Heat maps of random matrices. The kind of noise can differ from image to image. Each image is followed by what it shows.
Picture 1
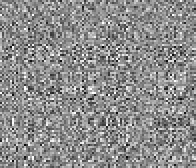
low rank plus noise
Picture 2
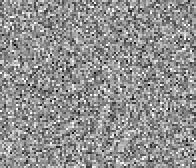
independent entries
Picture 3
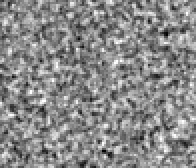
blotchy
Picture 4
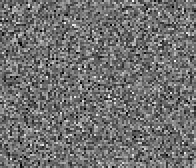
independent entries
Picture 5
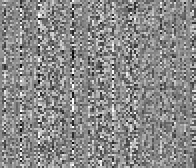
columns of uneven size
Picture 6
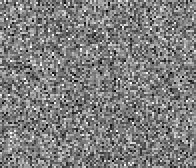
independent entries
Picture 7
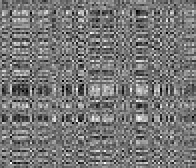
low rank plus noise
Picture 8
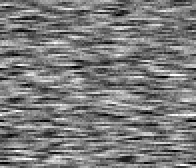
streaked along the rows
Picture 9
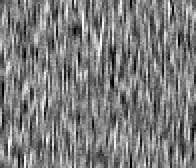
streaked along the columns
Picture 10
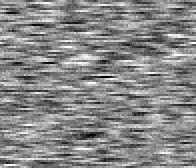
streaked along the rows
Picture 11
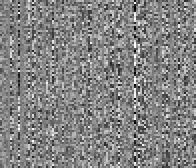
columns of uneven size
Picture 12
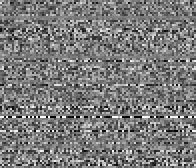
rows of uneven size
